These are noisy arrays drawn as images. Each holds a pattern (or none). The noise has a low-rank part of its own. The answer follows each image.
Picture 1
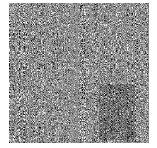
one block
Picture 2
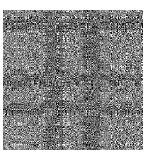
bands of rows crossing bands of columns
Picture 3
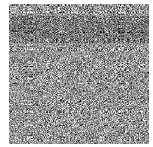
one band of rows
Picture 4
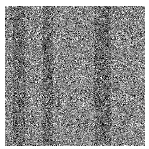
bands of columns
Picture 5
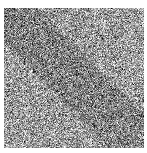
a diagonal band
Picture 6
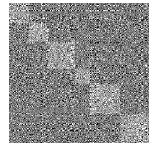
blocks along the diagonal
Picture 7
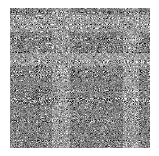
bands of rows crossing bands of columns
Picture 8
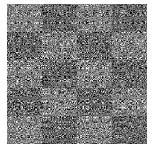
a checkerboard
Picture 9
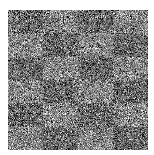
a checkerboard
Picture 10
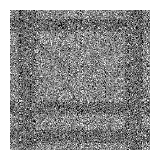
bands of rows crossing bands of columns
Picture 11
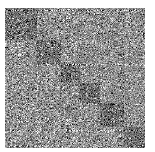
blocks along the diagonal
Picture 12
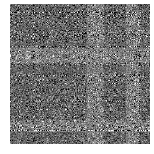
bands of rows crossing bands of columns
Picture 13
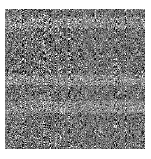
bands of rows
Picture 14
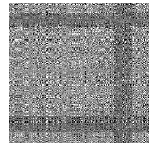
bands of rows crossing bands of columns
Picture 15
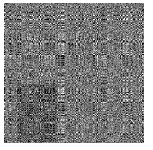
one block
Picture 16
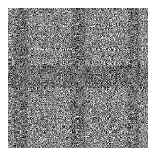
bands of rows crossing bands of columns
